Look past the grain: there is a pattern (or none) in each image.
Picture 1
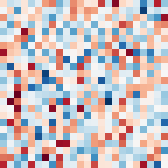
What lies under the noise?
only noise
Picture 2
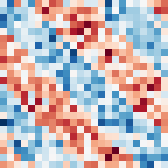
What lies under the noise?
diagonal stripes
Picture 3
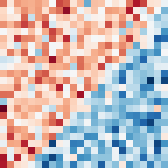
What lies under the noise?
a sharp edge
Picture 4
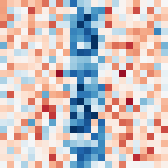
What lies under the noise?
one vertical stripe
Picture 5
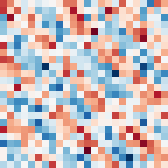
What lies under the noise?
diagonal stripes
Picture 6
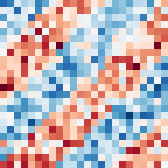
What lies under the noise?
diagonal stripes
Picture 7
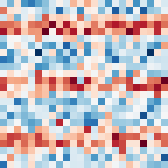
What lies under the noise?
horizontal stripes
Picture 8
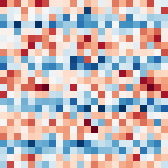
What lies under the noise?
horizontal stripes
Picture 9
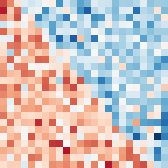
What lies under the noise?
a sharp edge
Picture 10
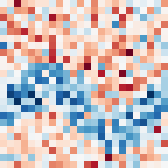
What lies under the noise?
a wavy band
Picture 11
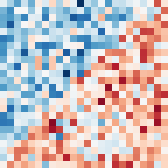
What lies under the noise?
a sharp edge
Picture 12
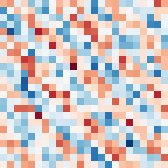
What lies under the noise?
diagonal stripes
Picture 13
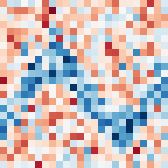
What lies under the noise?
a wavy band
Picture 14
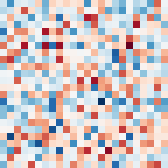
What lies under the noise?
only noise
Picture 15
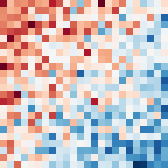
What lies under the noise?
a smooth slope
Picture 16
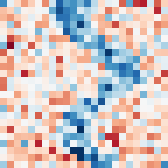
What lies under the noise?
a wavy band
